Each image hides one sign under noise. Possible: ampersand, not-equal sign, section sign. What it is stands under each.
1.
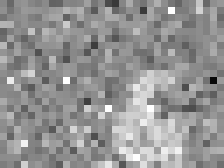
ampersand
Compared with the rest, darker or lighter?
lighter
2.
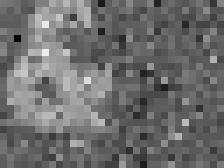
ampersand
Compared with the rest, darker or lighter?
lighter
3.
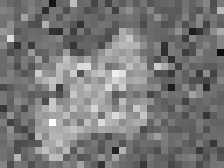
not-equal sign
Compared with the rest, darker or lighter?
lighter
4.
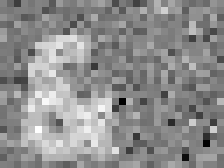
ampersand
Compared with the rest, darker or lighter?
lighter
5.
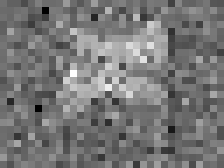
not-equal sign
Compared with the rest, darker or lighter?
lighter
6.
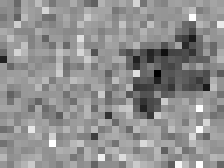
not-equal sign
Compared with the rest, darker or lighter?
darker
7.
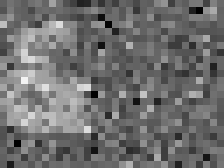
ampersand
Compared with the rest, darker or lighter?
lighter
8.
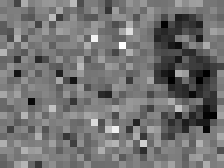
section sign
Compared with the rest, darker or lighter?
darker
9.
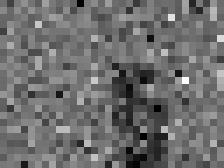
section sign
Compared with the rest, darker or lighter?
darker
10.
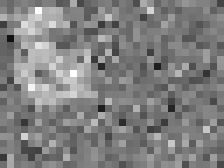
ampersand
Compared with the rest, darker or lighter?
lighter
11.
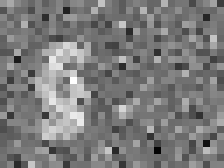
section sign
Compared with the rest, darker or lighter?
lighter
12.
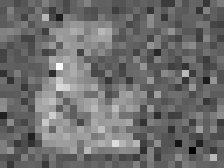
ampersand
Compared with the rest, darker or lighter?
lighter
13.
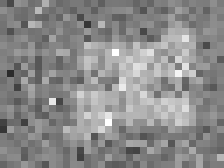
not-equal sign
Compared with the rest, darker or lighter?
lighter
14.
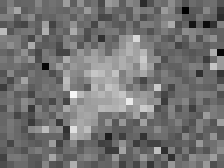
not-equal sign
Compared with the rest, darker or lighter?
lighter
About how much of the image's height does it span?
two thirds
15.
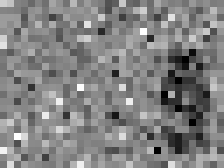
section sign
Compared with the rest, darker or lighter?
darker
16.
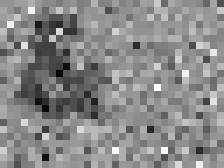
ampersand
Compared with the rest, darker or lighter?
darker
